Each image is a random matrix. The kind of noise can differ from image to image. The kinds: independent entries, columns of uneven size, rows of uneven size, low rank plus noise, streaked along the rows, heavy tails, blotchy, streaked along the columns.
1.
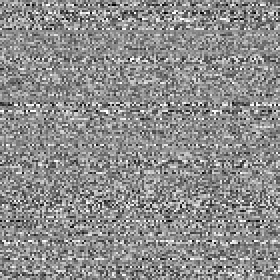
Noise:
rows of uneven size
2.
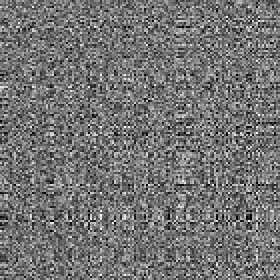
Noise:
low rank plus noise
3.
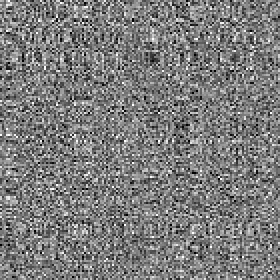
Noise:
low rank plus noise
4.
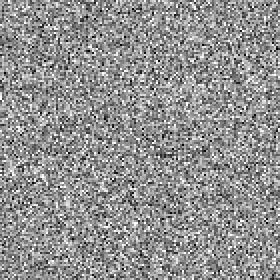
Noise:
independent entries
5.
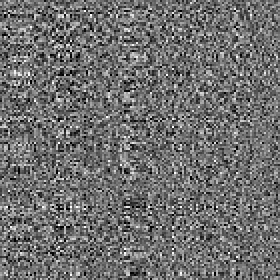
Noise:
low rank plus noise
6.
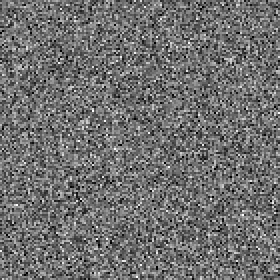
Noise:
independent entries
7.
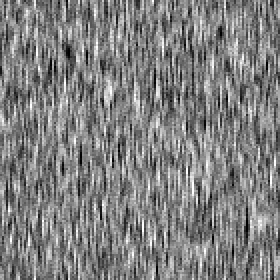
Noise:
streaked along the columns
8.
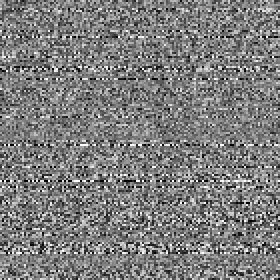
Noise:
rows of uneven size
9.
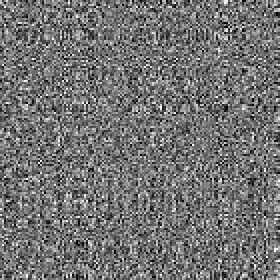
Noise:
low rank plus noise
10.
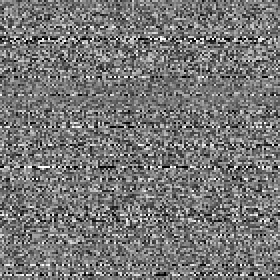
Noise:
rows of uneven size
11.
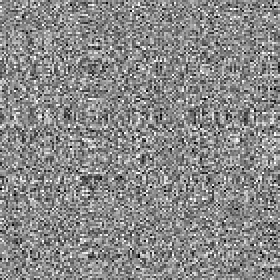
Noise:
low rank plus noise
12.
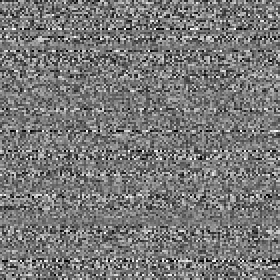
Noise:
rows of uneven size
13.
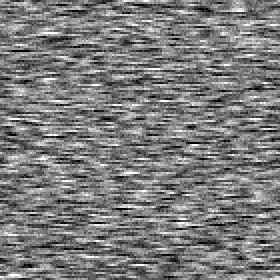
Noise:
streaked along the rows
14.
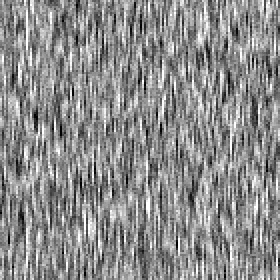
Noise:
streaked along the columns
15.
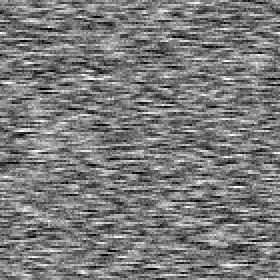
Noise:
streaked along the rows
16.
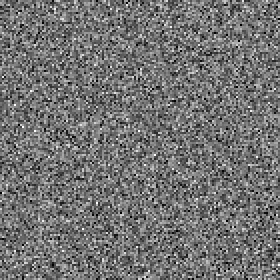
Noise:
independent entries
